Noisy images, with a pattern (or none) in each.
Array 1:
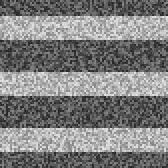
horizontal stripes
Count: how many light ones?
3
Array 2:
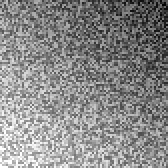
a smooth slope
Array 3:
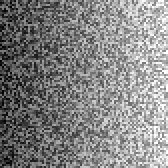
a smooth slope
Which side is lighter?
right
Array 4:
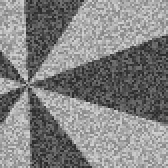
spokes from one point
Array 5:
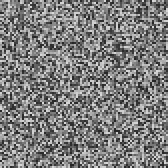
only noise
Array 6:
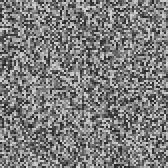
only noise
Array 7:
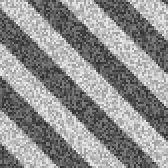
diagonal stripes
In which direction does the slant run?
top left to bottom right
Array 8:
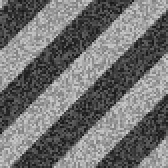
diagonal stripes
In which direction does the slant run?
bottom left to top right
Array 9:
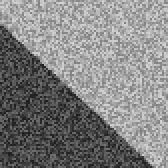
a sharp edge
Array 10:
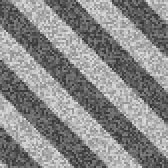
diagonal stripes
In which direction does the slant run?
top left to bottom right
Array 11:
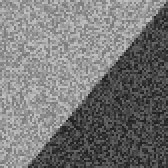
a sharp edge
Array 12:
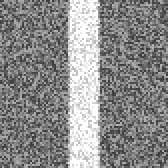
one vertical stripe
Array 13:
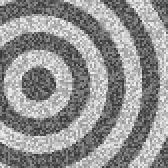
rings round one point
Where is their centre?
middle left
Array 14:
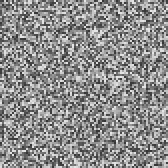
only noise
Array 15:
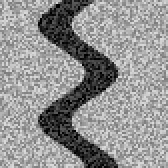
a wavy band
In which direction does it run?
top to bottom
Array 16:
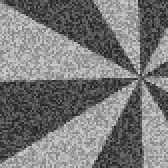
spokes from one point
